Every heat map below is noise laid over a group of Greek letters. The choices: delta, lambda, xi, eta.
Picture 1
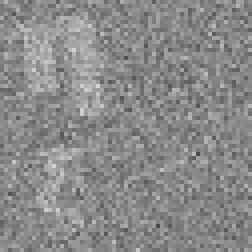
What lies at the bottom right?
nothing
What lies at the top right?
nothing
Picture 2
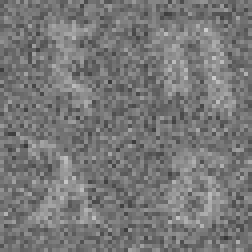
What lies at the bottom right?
delta
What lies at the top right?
eta
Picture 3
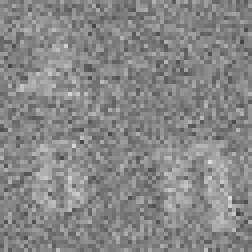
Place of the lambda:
top left
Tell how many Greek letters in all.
3
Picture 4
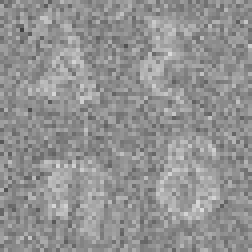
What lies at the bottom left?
eta
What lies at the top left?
lambda
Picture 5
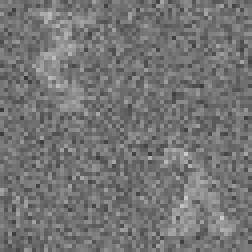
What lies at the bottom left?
nothing
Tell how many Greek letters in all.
2
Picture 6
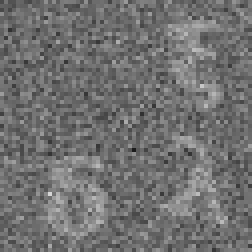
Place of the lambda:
bottom right
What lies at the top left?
nothing
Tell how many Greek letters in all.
3
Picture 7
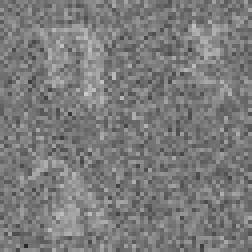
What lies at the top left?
eta
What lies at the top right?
xi
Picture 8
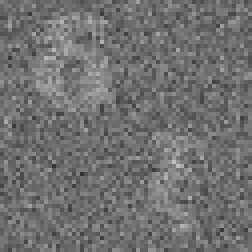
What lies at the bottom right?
xi
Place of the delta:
top left
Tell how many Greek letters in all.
2
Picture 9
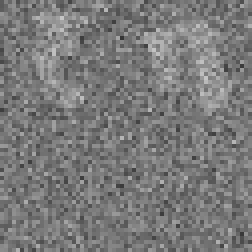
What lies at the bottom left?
nothing
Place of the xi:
top left
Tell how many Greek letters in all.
2
